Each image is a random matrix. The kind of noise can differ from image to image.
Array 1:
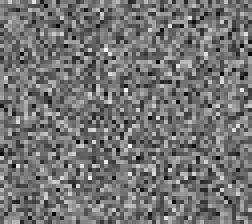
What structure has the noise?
independent entries
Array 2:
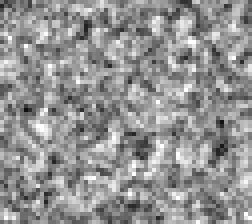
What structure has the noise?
blotchy
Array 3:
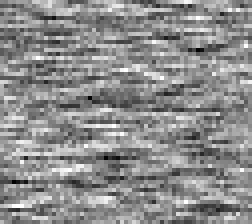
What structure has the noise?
streaked along the rows
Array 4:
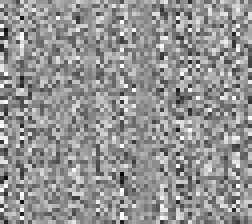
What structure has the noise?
columns of uneven size
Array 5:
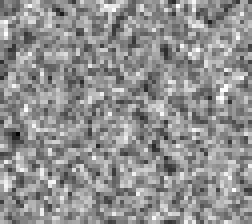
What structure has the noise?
blotchy
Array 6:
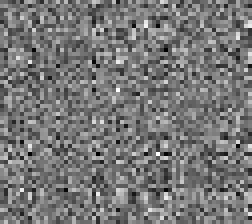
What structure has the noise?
low rank plus noise
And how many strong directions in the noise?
two
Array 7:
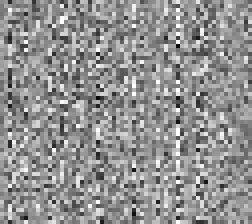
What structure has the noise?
columns of uneven size
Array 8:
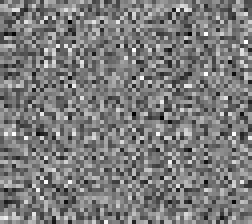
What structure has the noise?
low rank plus noise
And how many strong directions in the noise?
two
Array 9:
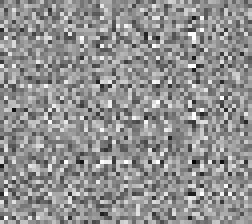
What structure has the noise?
low rank plus noise
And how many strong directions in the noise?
two
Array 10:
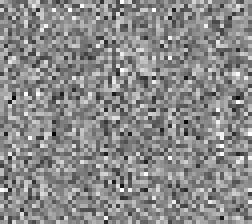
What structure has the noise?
low rank plus noise
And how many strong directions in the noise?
five to eight
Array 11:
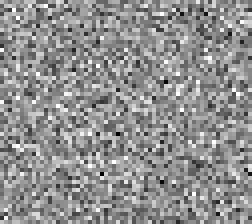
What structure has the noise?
independent entries
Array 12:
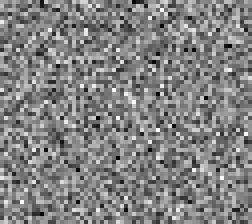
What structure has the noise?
independent entries
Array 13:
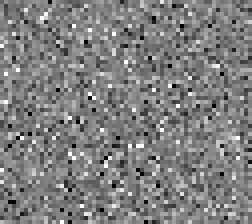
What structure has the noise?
heavy tails
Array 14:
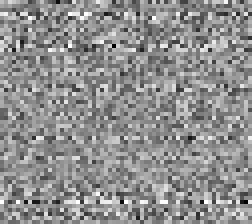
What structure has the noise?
rows of uneven size
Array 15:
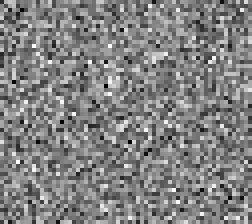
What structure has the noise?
independent entries
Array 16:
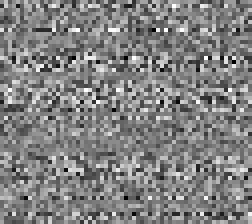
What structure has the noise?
rows of uneven size
